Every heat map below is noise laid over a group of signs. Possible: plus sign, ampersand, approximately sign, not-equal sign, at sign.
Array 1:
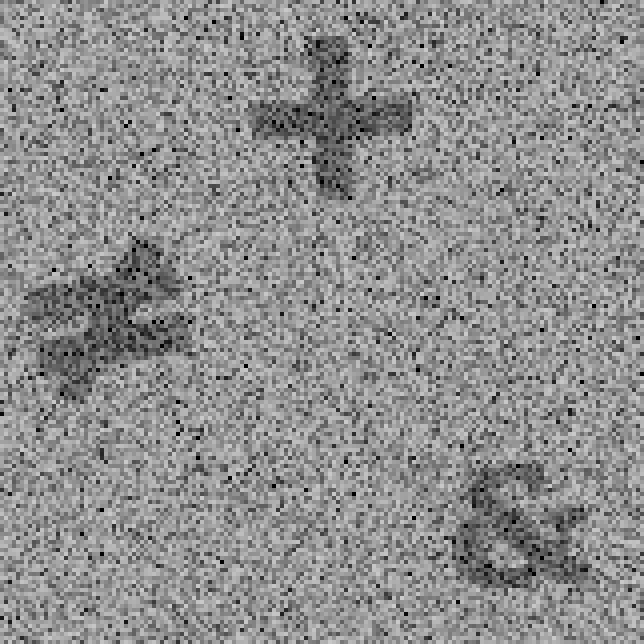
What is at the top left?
nothing
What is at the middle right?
nothing
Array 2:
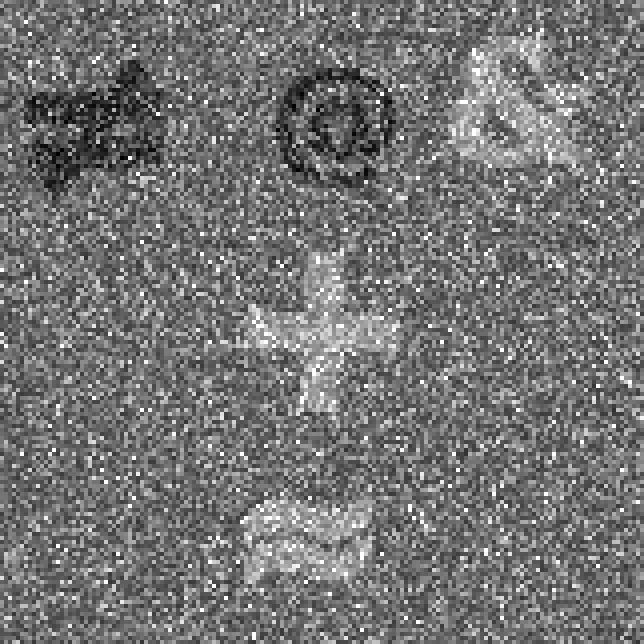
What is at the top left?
not-equal sign
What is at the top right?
ampersand
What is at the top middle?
at sign
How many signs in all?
5
